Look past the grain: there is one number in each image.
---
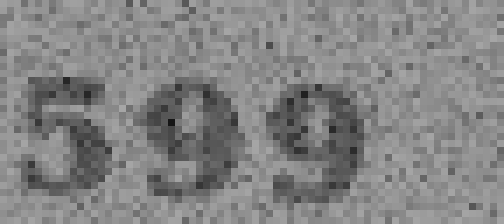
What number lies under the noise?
599
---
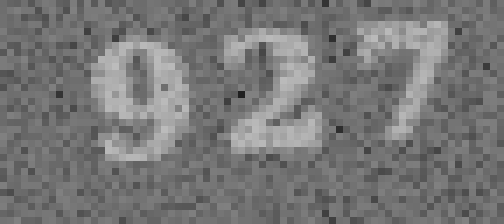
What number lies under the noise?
927
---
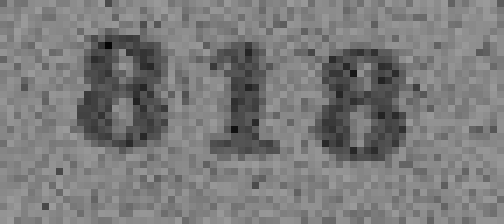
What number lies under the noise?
818
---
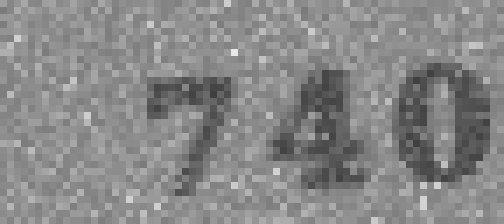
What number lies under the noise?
740
